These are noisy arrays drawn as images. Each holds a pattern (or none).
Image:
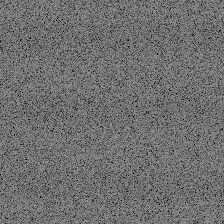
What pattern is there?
horizontal stripes
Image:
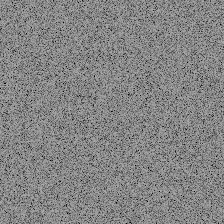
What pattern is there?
only noise
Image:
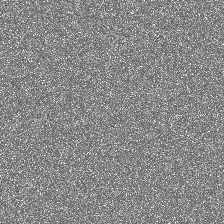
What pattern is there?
only noise
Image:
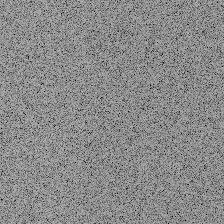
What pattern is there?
a sharp edge
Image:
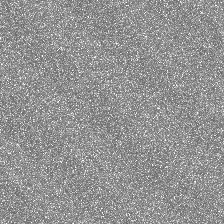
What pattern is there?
diagonal stripes
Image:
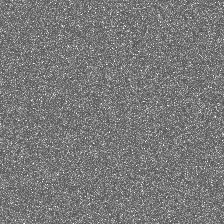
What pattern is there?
only noise
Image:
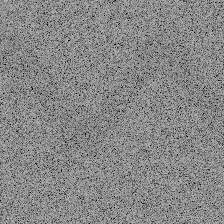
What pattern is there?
a wavy band
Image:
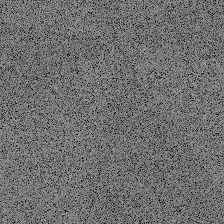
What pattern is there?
spokes from one point
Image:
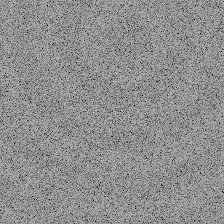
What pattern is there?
rings round one point
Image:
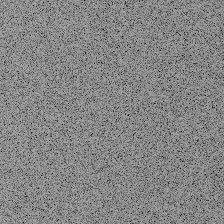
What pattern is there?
a smooth slope
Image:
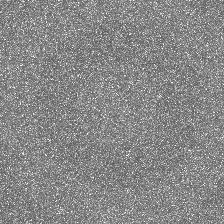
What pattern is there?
rings round one point
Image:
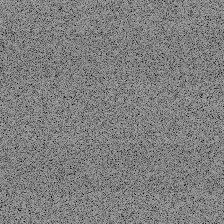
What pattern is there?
horizontal stripes
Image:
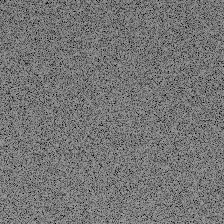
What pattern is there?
a smooth slope
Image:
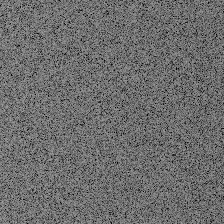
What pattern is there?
a smooth slope
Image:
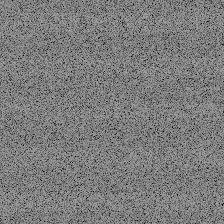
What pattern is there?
horizontal stripes
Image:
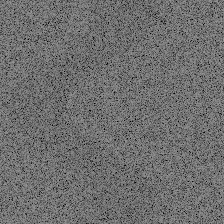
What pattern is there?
a wavy band
